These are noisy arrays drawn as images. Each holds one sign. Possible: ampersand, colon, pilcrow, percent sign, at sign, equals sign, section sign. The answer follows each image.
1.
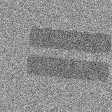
dark equals sign
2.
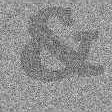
dark ampersand
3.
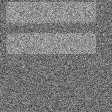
light equals sign
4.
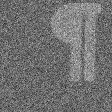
light pilcrow
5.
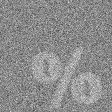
light percent sign
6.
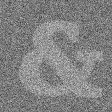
light ampersand
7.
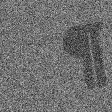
dark pilcrow
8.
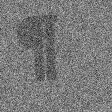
dark pilcrow
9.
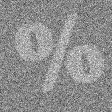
light percent sign
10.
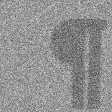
dark pilcrow
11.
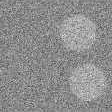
light colon
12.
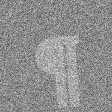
light pilcrow
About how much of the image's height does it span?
two thirds
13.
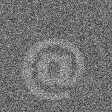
light at sign
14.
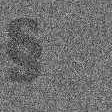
dark section sign
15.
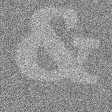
light ampersand
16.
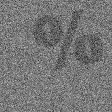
dark percent sign
